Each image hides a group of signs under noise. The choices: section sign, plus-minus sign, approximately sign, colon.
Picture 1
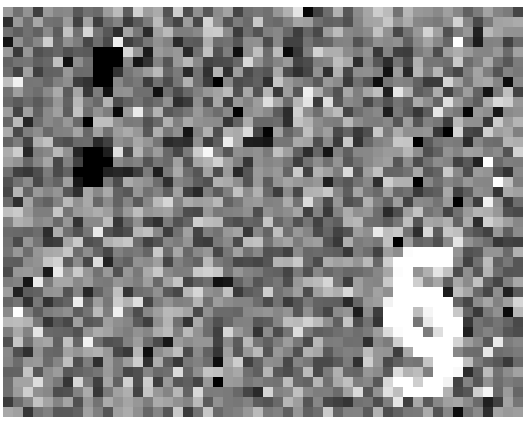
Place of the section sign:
bottom right
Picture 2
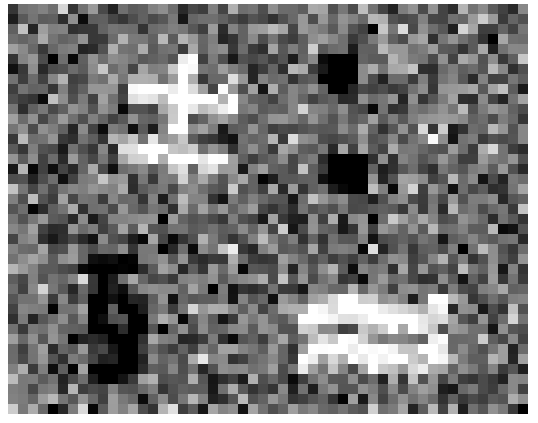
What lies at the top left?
plus-minus sign
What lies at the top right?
colon
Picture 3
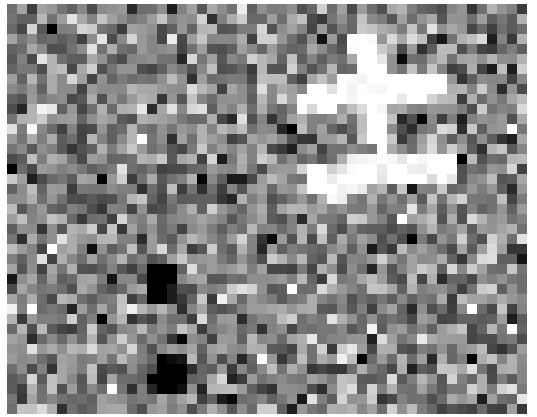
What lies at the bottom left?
colon
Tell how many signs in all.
2
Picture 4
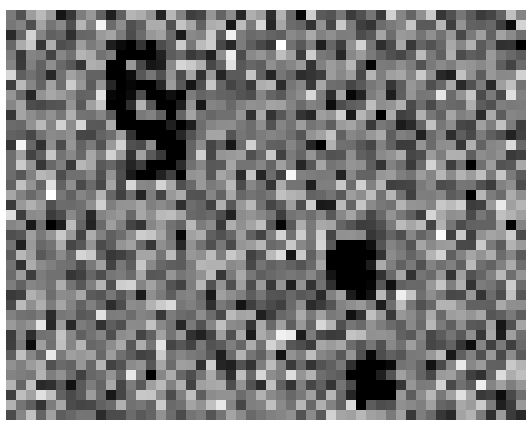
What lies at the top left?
section sign
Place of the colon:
bottom right
